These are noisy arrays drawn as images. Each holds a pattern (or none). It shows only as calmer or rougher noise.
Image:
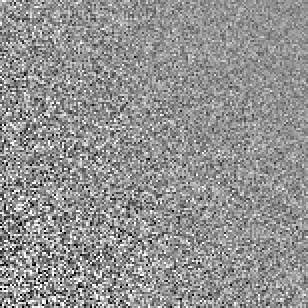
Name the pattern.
a smooth slope
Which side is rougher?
bottom left
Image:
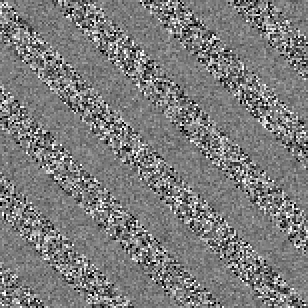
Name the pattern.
diagonal stripes
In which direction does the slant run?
top left to bottom right
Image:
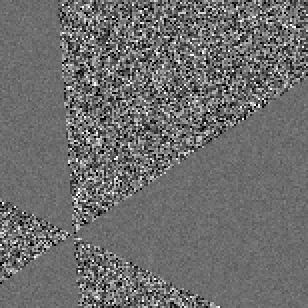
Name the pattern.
spokes from one point
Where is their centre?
bottom left
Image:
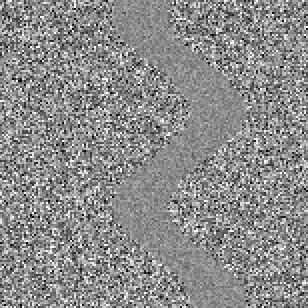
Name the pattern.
a wavy band
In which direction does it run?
top to bottom
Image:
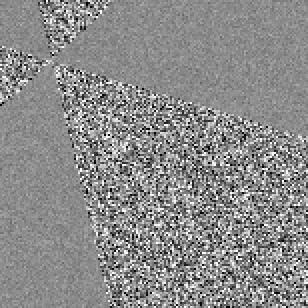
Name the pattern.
spokes from one point
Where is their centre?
top left
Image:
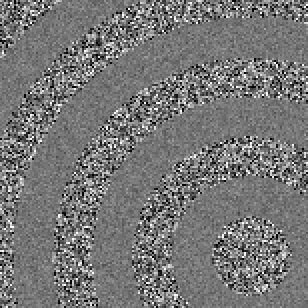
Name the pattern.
rings round one point
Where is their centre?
bottom right
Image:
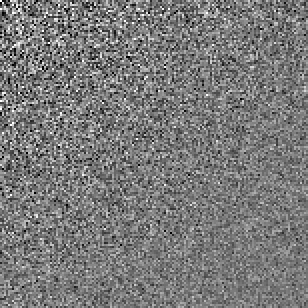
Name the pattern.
a smooth slope
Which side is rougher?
top left
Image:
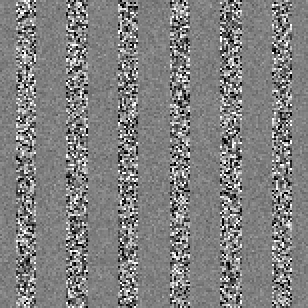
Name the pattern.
vertical stripes
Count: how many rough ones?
6
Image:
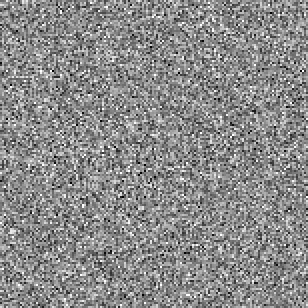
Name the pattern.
only noise
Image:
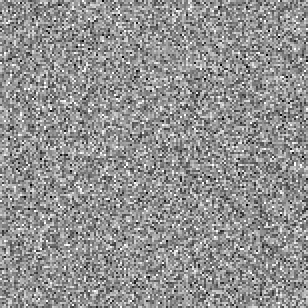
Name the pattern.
only noise
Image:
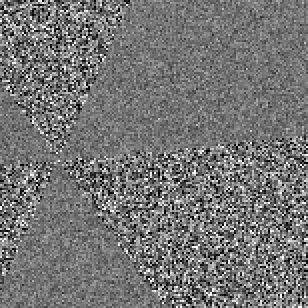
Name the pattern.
spokes from one point
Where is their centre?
middle left
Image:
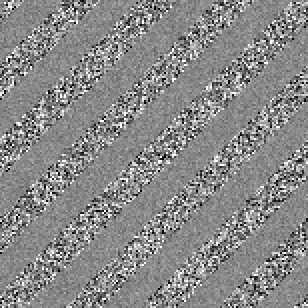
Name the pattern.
diagonal stripes
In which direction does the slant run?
bottom left to top right
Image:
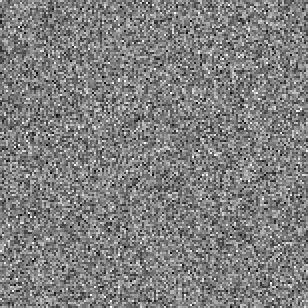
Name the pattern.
only noise
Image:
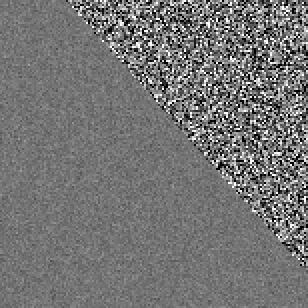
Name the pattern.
a sharp edge
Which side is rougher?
top right
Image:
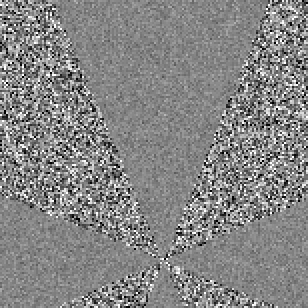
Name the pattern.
spokes from one point
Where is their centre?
bottom middle
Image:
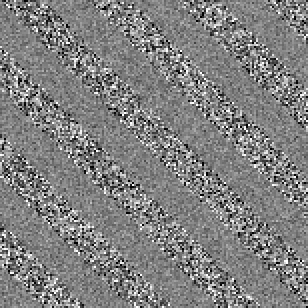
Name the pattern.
diagonal stripes
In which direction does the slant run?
top left to bottom right
